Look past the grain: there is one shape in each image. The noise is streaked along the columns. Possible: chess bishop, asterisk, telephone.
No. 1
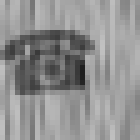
telephone
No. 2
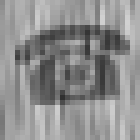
telephone
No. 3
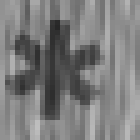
asterisk
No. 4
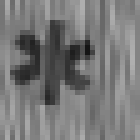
asterisk
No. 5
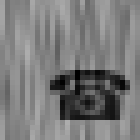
telephone
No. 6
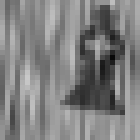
chess bishop
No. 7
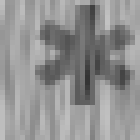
asterisk
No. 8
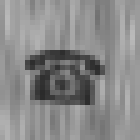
telephone
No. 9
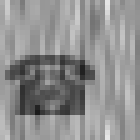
telephone
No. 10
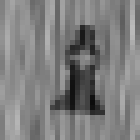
chess bishop
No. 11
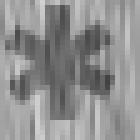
asterisk
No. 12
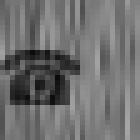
telephone
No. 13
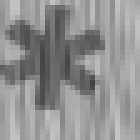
asterisk
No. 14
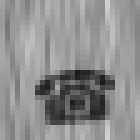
telephone
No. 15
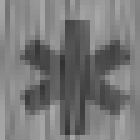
asterisk
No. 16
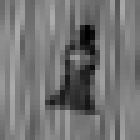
chess bishop
